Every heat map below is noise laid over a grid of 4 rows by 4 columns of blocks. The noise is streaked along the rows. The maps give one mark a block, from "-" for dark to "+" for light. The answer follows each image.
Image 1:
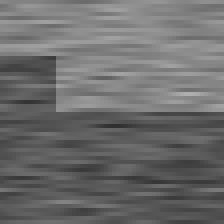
+ + + +
- + + +
- - - -
- - - -
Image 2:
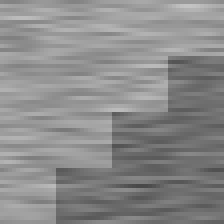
+ + + +
+ + + -
+ + - -
+ - - -
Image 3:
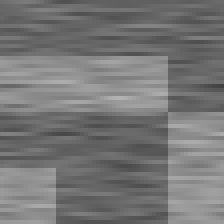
- - - -
+ + + -
- - - +
+ - - +
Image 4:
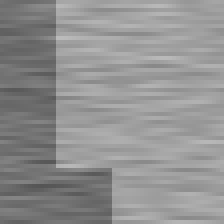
- + + +
- + + +
- + + +
- - + +
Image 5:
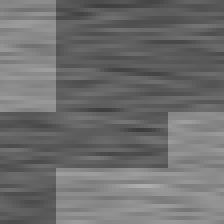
+ - - -
+ - - -
- - - +
- + + +
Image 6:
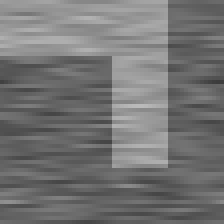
+ + + -
- - + -
- - + -
- - - -
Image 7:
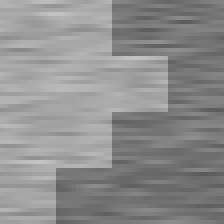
+ + - -
+ + + -
+ + - -
+ - - -
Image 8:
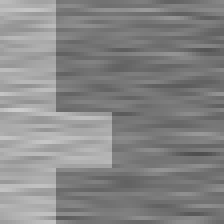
+ - - -
+ - - -
+ + - -
+ - - -
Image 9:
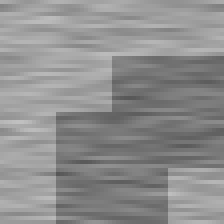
+ + + +
+ + - -
+ - - -
+ - - +
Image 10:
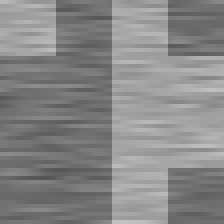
+ - + -
- - + +
- - + +
- - + -
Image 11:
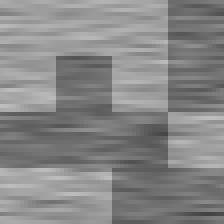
+ + + -
+ - + -
- - - +
+ + - -
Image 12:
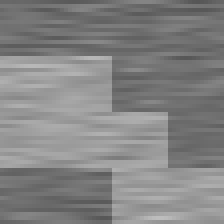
- - - -
+ + - -
+ + + -
- - + +
